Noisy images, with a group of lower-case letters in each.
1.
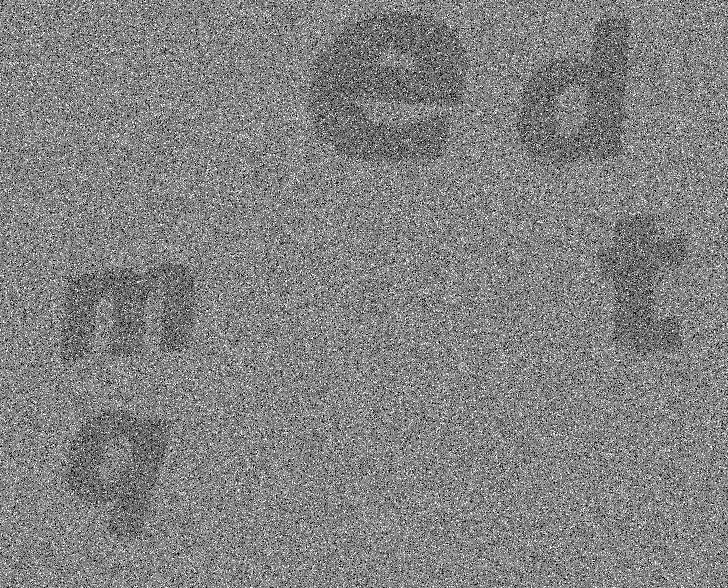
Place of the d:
top right
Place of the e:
top middle
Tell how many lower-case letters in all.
5
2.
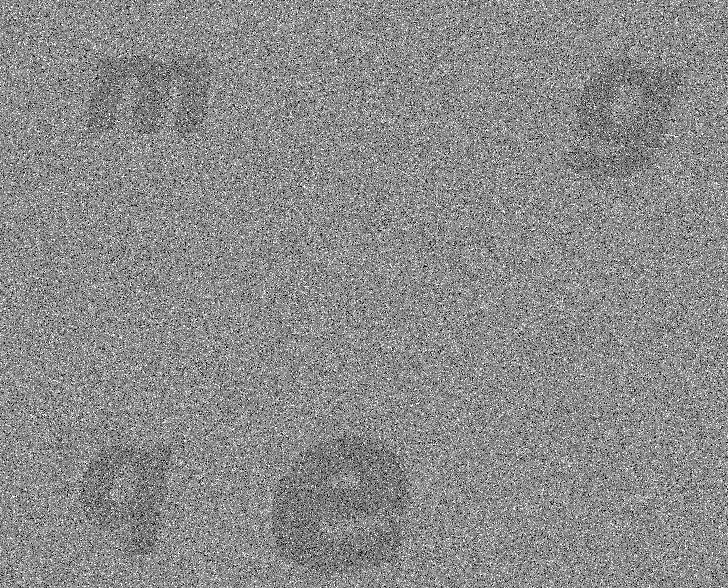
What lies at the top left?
m
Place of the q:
bottom left
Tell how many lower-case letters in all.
4
